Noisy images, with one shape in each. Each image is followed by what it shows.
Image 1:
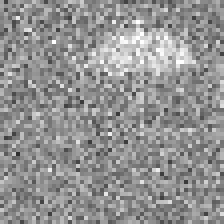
umbrella
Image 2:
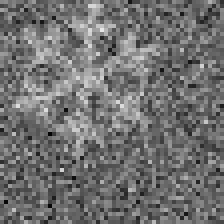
snowflake
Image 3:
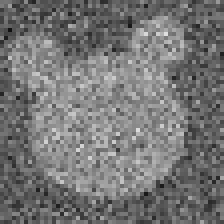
bear's head
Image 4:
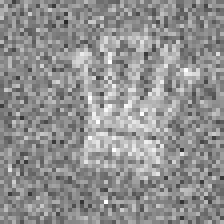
chess queen
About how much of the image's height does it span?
two thirds
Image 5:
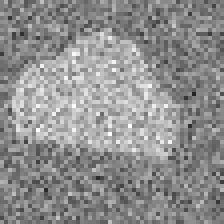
cloud
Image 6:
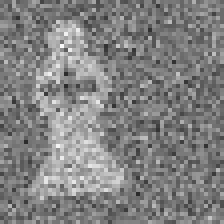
chess bishop
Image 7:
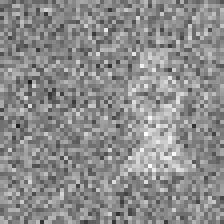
chess bishop
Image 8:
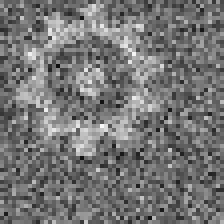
gear
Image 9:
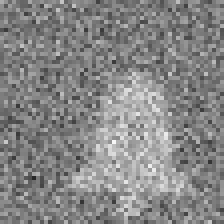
bell
